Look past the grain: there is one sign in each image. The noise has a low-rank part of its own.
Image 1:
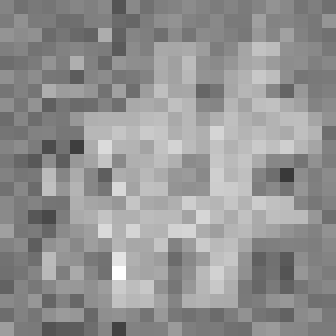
light hash sign
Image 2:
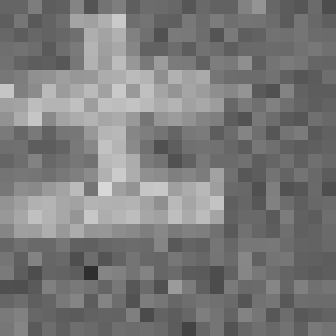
light plus-minus sign
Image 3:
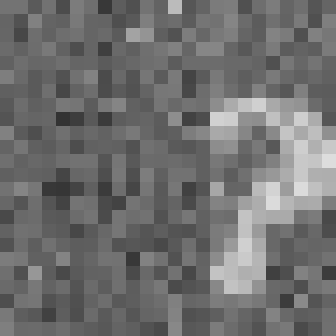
light question mark
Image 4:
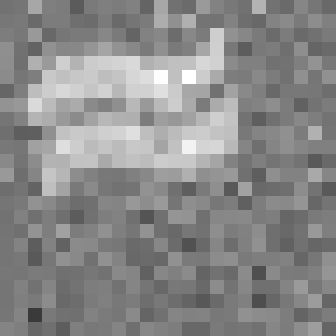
light approximately sign
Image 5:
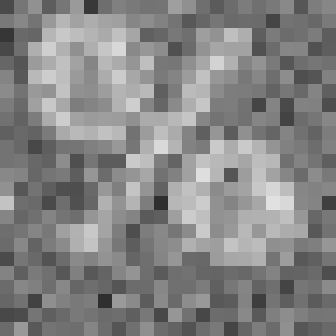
light percent sign
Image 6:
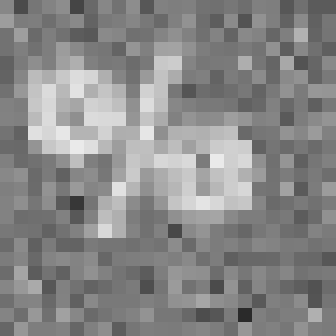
light percent sign
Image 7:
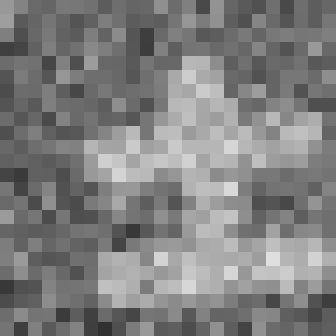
light plus-minus sign
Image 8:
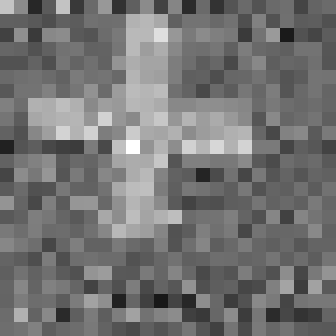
light plus sign
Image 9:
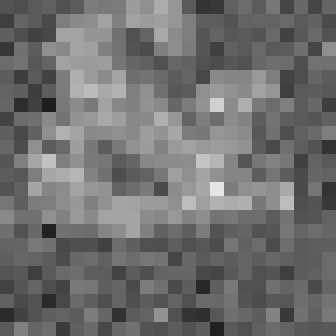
light ampersand
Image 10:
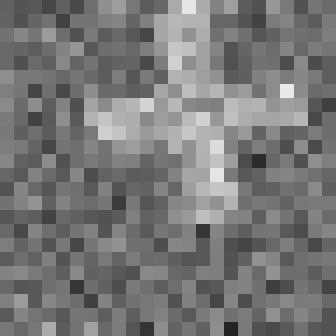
light plus sign
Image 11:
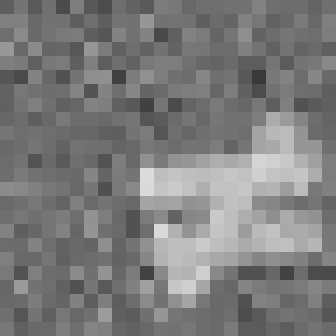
light not-equal sign
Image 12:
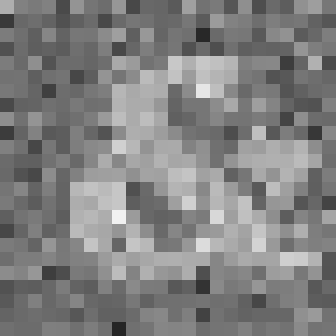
light ampersand
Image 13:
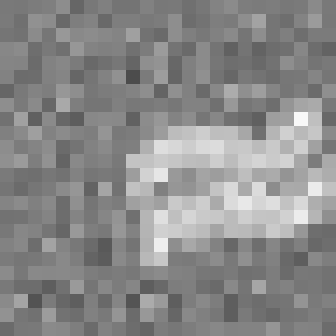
light approximately sign
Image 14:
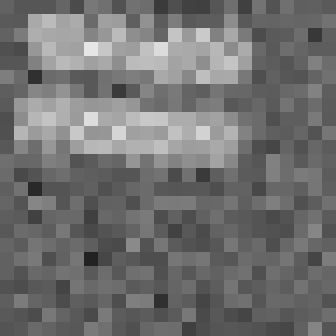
light equals sign
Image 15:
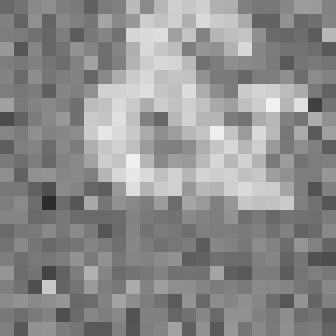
light ampersand
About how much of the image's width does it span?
two thirds
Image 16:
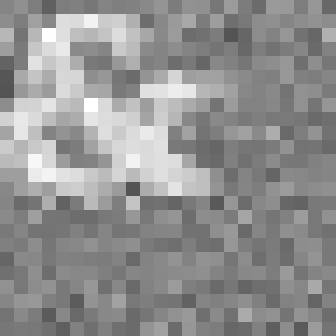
light ampersand
